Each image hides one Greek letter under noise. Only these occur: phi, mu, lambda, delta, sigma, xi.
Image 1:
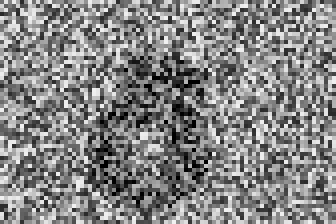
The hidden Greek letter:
delta
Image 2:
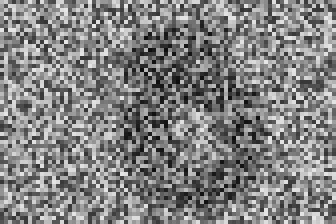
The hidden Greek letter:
delta
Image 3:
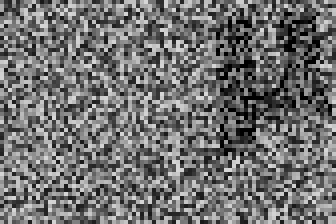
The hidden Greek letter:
mu
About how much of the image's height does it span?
two thirds
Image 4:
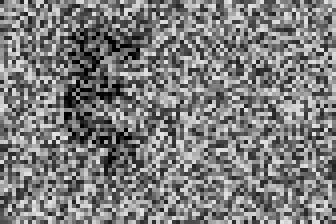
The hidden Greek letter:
xi
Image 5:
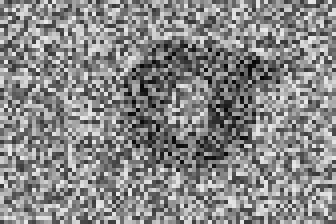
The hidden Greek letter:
sigma
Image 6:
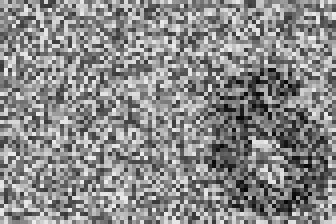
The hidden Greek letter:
delta
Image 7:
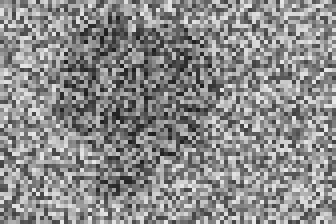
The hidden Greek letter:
phi
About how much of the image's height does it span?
nearly all
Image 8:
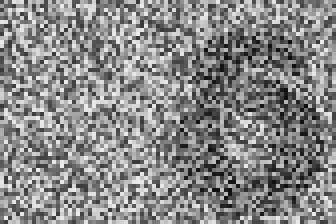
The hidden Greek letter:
delta
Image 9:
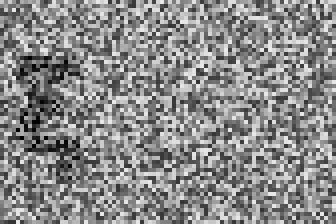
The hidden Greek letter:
xi
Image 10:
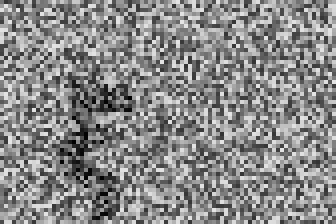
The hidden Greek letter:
xi
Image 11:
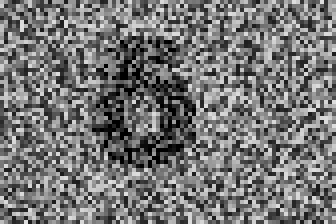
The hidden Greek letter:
delta
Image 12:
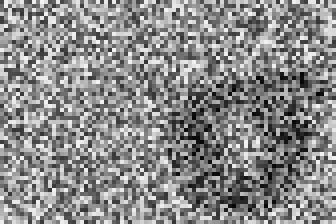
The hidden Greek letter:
sigma
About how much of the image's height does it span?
two thirds
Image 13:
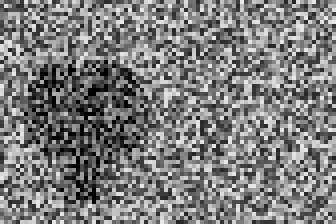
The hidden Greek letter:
phi
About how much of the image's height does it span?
two thirds
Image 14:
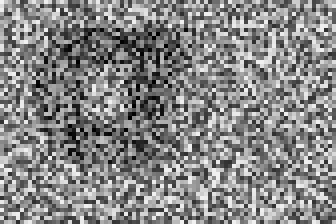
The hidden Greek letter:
sigma
